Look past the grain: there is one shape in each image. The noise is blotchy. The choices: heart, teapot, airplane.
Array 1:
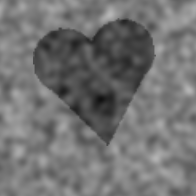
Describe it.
dark heart
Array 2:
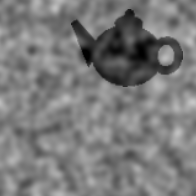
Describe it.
dark teapot
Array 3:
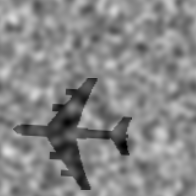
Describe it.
dark airplane
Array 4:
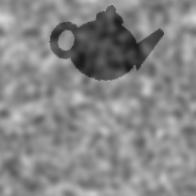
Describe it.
dark teapot
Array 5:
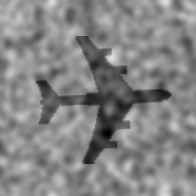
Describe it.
dark airplane
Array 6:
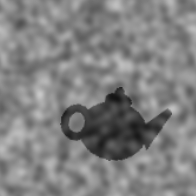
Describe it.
dark teapot
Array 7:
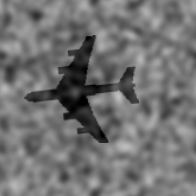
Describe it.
dark airplane
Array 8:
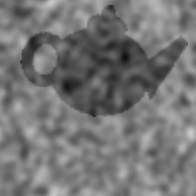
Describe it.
dark teapot
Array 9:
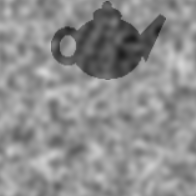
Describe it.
dark teapot
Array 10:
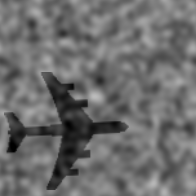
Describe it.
dark airplane
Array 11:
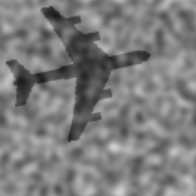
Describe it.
dark airplane
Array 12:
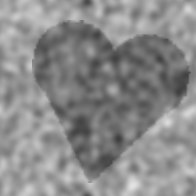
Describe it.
dark heart
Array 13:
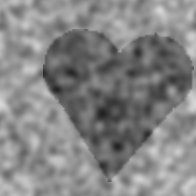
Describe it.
dark heart
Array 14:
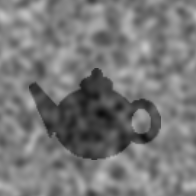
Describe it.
dark teapot
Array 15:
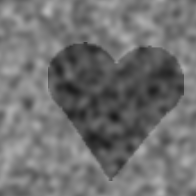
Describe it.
dark heart
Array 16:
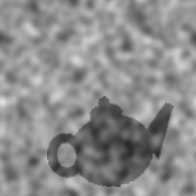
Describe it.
dark teapot
